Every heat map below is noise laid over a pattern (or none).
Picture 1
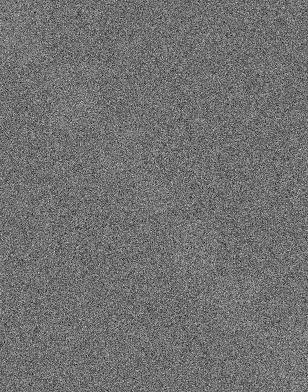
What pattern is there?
blocks along the diagonal
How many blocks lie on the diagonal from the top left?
7
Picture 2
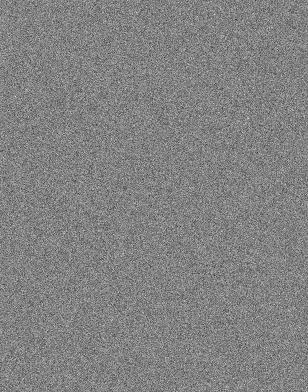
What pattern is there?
only noise
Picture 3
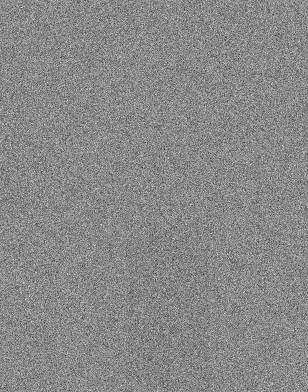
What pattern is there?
one block
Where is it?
bottom middle
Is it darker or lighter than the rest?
darker
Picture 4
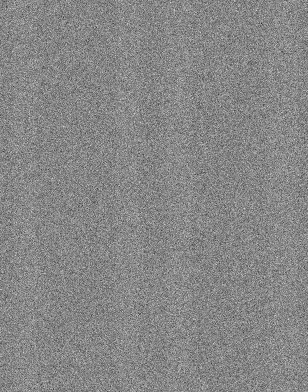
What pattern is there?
bands of columns
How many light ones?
4
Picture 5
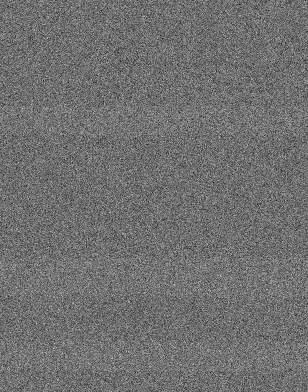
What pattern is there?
bands of rows
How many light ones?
3
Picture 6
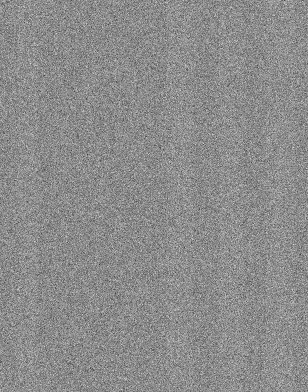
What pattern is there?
bands of columns
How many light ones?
4
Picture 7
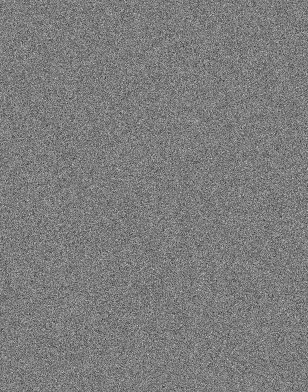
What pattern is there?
only noise
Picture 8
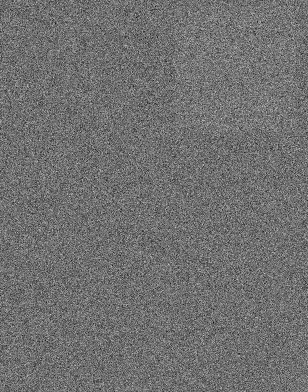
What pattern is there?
one block
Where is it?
top right
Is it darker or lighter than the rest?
lighter
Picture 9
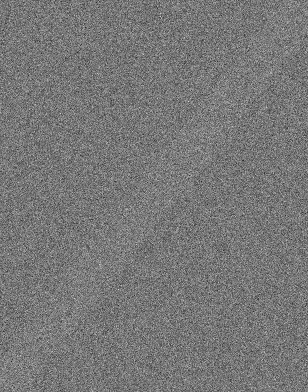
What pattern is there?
a diagonal band
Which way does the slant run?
bottom left to top right
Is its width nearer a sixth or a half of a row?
a sixth
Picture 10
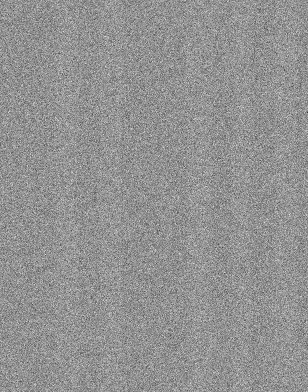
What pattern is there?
bands of columns
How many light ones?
5
